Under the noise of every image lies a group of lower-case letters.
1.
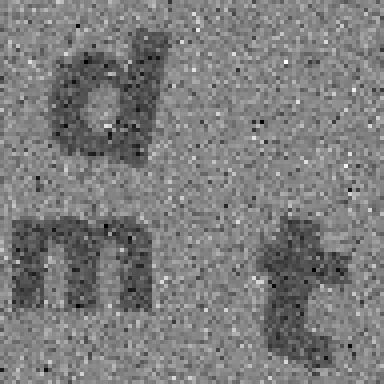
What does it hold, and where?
top left: d; bottom left: m; bottom right: t
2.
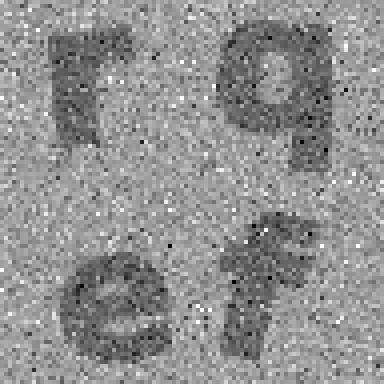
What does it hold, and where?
top left: r; top right: q; bottom left: e; bottom right: f
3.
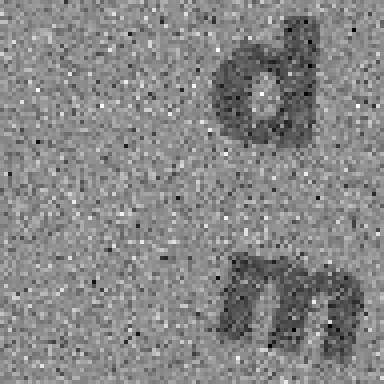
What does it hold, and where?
top right: d; bottom right: m
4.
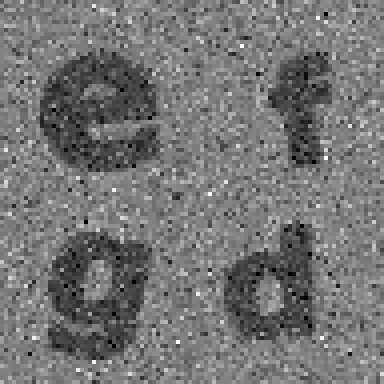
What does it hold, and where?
top left: e; top right: f; bottom left: g; bottom right: d
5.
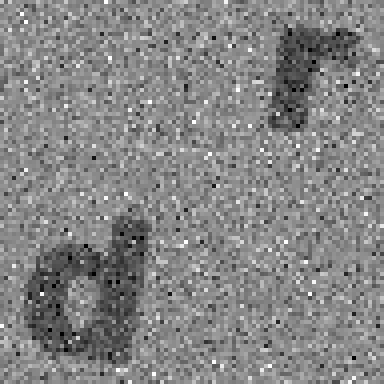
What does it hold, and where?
top right: r; bottom left: d
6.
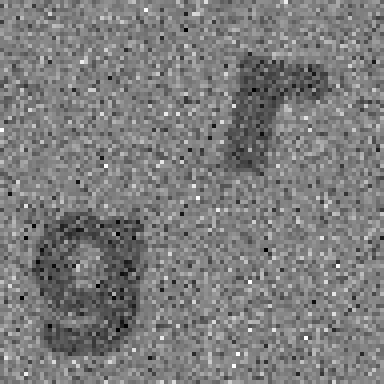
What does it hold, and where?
top right: r; bottom left: g
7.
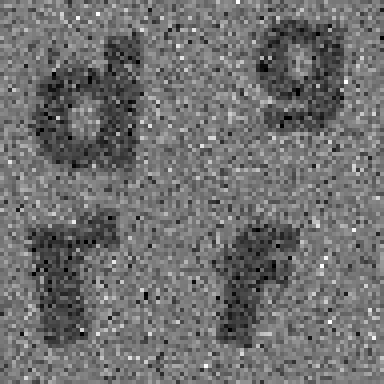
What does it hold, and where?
top left: d; top right: g; bottom left: r; bottom right: f
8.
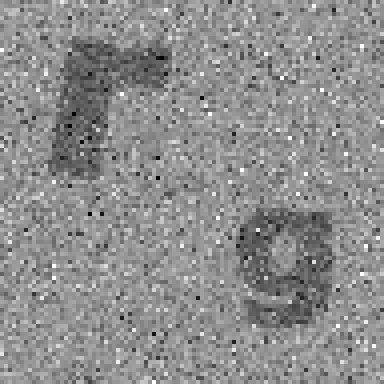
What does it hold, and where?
top left: r; bottom right: g
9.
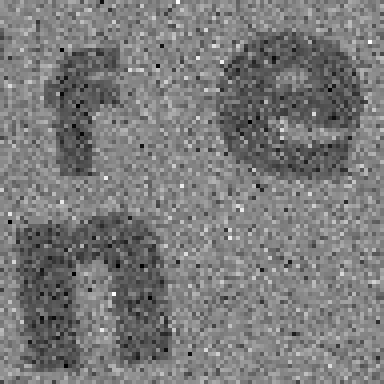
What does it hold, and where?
top left: f; top right: e; bottom left: n
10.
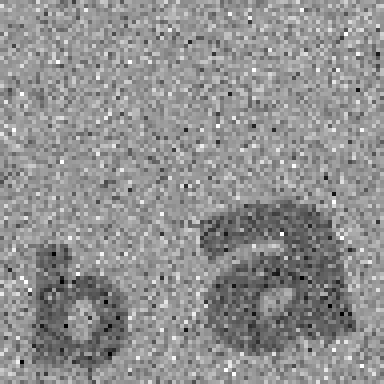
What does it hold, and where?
bottom left: b; bottom right: a
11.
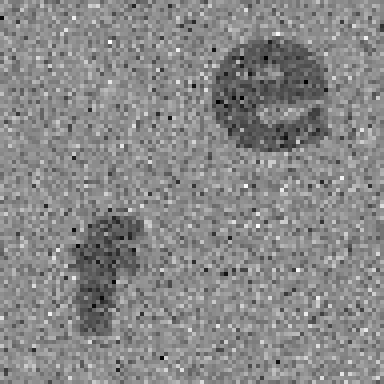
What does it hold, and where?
top right: e; bottom left: f
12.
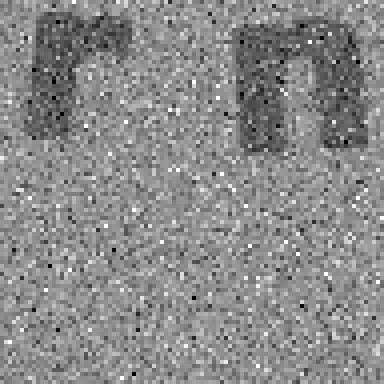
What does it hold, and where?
top left: r; top right: n
